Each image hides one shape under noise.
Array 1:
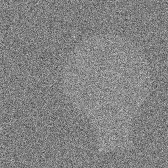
light bulb
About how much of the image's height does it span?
two thirds
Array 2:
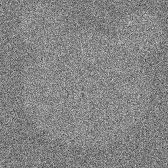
bear's head
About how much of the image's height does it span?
nearly all
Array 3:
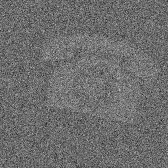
telephone
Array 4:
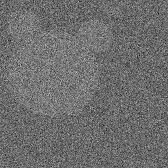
bear's head
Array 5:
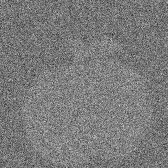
apple
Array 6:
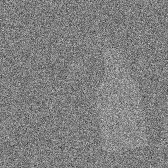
bottle
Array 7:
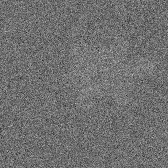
turtle
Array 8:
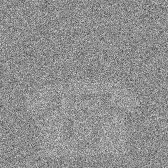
telephone
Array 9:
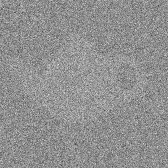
teapot
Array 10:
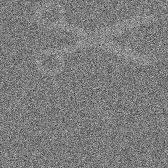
pair of scissors
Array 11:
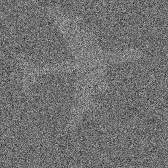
airplane
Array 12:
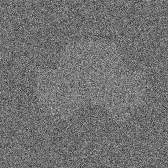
car
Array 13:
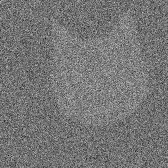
cat's head
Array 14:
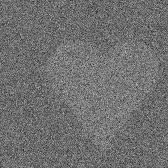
heart
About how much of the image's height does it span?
two thirds
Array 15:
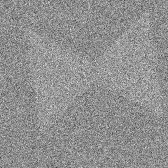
bow tie
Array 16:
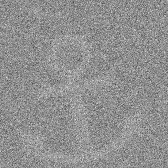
anchor
